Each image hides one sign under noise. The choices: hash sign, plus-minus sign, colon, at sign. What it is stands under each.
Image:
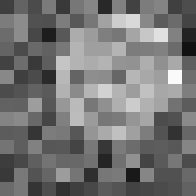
light at sign
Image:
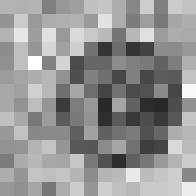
dark at sign
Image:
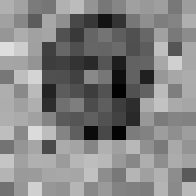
dark at sign
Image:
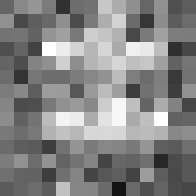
light plus-minus sign
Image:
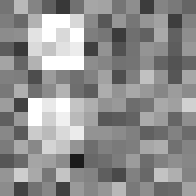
light colon
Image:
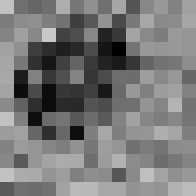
dark hash sign
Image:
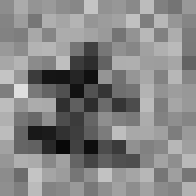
dark plus-minus sign
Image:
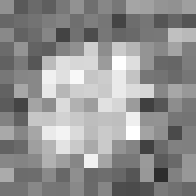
light hash sign
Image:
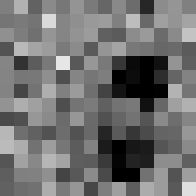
dark colon
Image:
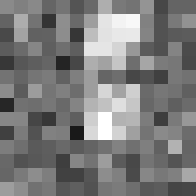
light colon
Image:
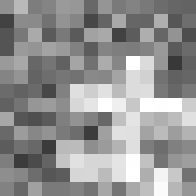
light plus-minus sign
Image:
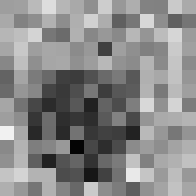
dark at sign
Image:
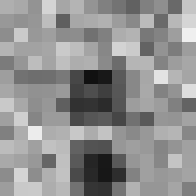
dark colon
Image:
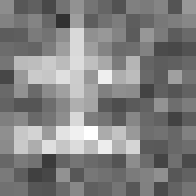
light plus-minus sign
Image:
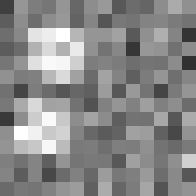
light colon
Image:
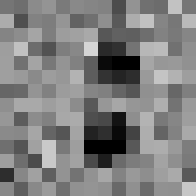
dark colon
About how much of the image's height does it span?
two thirds
